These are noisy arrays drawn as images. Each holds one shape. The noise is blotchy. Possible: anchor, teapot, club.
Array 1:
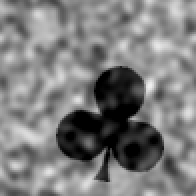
dark club
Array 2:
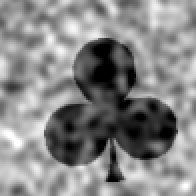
dark club
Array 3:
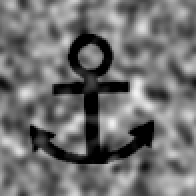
dark anchor
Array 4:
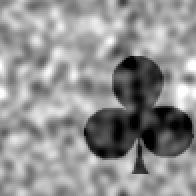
dark club
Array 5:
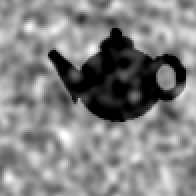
dark teapot
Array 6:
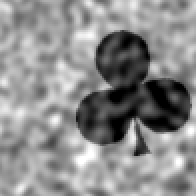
dark club
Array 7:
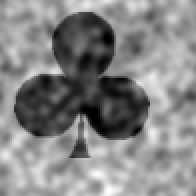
dark club
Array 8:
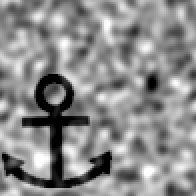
dark anchor
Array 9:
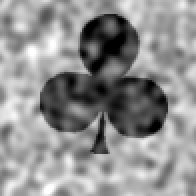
dark club
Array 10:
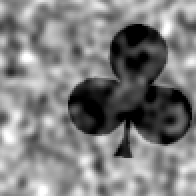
dark club
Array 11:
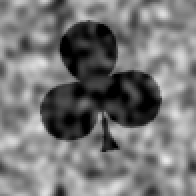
dark club
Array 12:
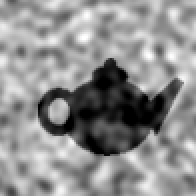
dark teapot
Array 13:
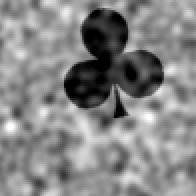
dark club
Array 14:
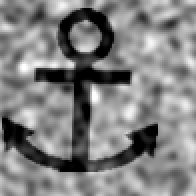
dark anchor
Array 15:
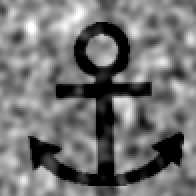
dark anchor
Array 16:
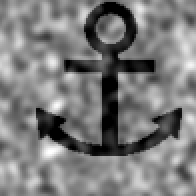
dark anchor
